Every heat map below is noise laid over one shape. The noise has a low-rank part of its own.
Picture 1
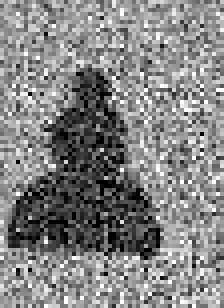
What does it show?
dark chess pawn
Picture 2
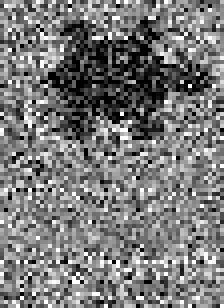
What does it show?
dark turtle
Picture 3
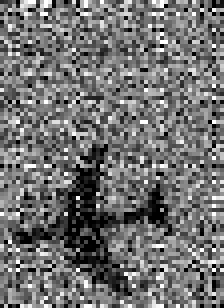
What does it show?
dark airplane
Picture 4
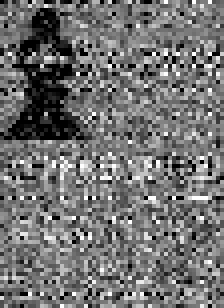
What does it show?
dark chess bishop, top left
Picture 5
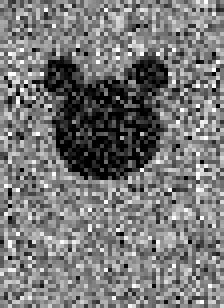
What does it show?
dark bear's head
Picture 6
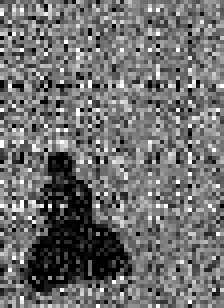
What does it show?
dark chess pawn
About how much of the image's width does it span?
half
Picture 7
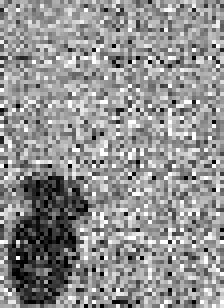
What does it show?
dark footprint, bottom left
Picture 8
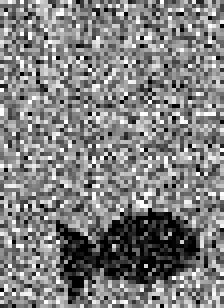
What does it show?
dark fish
